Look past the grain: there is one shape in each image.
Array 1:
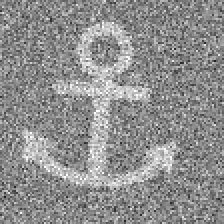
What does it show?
light anchor
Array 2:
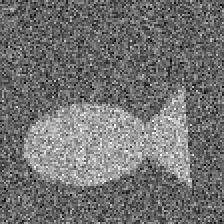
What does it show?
light fish
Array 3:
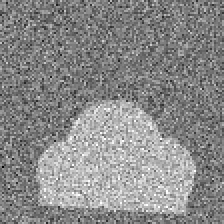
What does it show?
light cloud
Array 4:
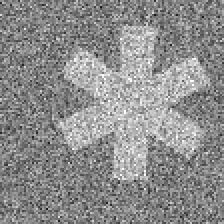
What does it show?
light asterisk
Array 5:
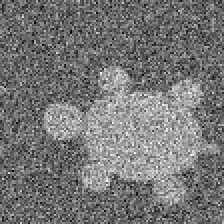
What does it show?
light turtle
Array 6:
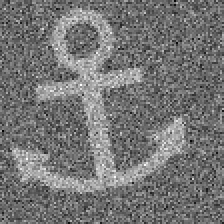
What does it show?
light anchor
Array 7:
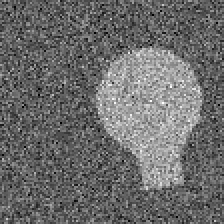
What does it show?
light light bulb
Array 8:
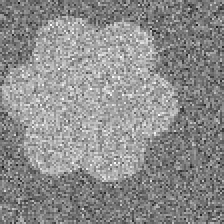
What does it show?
light flower
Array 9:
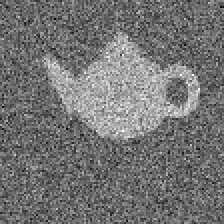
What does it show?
light teapot
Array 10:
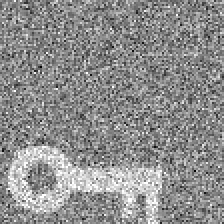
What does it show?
light key
